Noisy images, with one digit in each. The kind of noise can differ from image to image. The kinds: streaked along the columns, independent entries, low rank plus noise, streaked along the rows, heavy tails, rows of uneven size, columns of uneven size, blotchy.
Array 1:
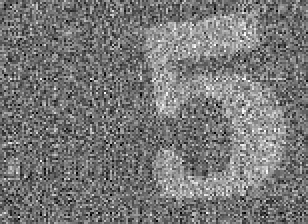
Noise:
low rank plus noise
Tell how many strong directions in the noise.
three or four
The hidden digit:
5
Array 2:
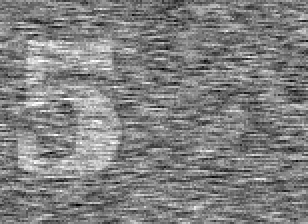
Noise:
streaked along the rows
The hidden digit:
5
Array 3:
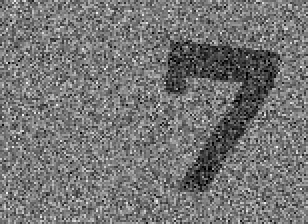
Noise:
independent entries
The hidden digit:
7
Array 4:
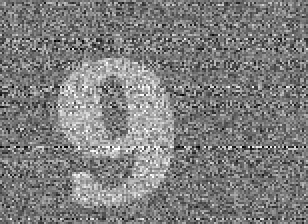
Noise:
rows of uneven size
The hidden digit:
9
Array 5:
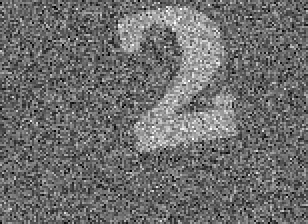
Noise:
independent entries
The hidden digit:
2
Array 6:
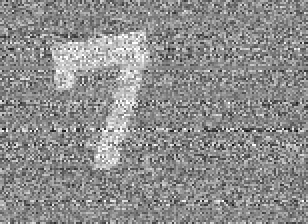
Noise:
rows of uneven size
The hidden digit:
7
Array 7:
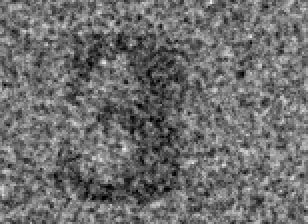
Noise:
blotchy
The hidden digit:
3
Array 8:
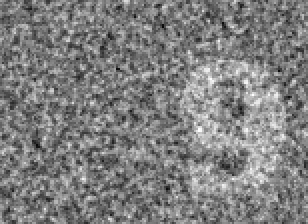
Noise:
blotchy
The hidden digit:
9
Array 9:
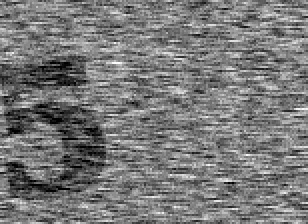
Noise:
streaked along the rows
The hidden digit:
5
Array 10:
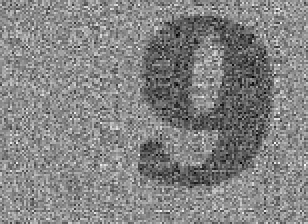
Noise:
low rank plus noise
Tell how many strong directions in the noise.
three or four
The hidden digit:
9
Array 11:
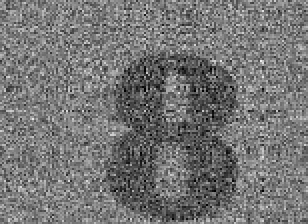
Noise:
low rank plus noise
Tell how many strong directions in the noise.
three or four
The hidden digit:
8
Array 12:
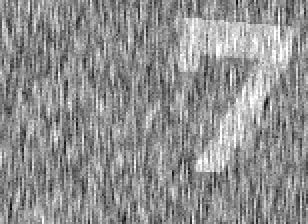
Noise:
streaked along the columns
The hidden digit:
7
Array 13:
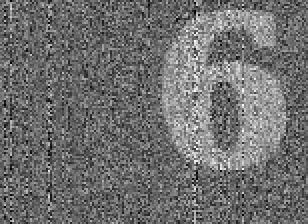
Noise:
columns of uneven size
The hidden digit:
6
